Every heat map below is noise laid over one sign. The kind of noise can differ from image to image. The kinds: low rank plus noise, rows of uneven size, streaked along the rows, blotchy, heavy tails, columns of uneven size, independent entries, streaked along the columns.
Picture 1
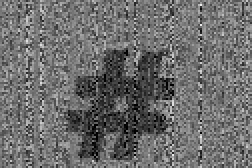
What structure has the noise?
columns of uneven size
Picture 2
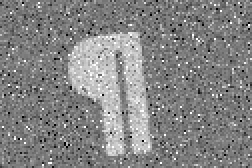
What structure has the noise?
heavy tails
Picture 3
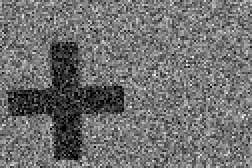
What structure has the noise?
independent entries
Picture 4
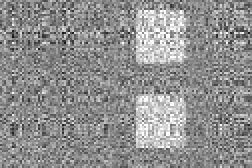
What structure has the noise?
low rank plus noise
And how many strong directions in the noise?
two
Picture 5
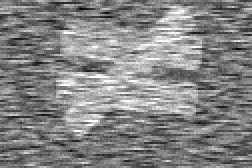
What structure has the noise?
streaked along the rows
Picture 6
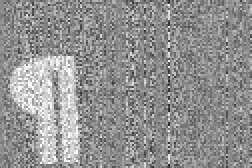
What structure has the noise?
columns of uneven size
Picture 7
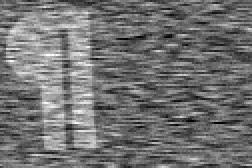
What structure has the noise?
streaked along the rows
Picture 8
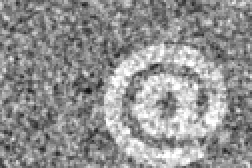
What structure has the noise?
blotchy
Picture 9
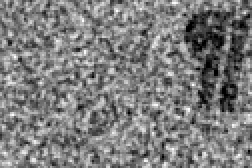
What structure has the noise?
blotchy
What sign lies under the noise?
pilcrow
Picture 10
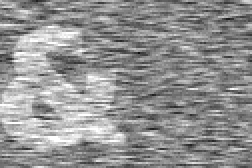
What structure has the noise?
streaked along the rows
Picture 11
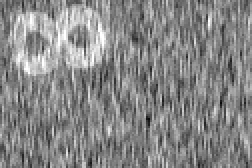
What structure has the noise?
streaked along the columns
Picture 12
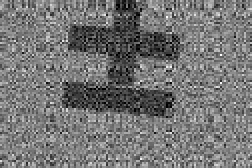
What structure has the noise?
low rank plus noise
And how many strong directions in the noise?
two
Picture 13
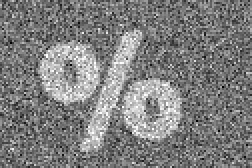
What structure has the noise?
independent entries
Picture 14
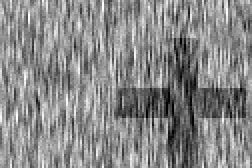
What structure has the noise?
streaked along the columns
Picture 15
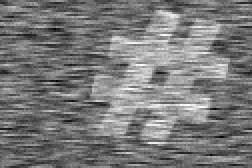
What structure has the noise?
streaked along the rows
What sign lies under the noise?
hash sign
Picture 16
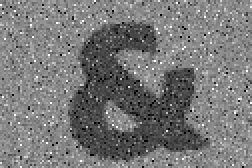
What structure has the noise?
heavy tails
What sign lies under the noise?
ampersand
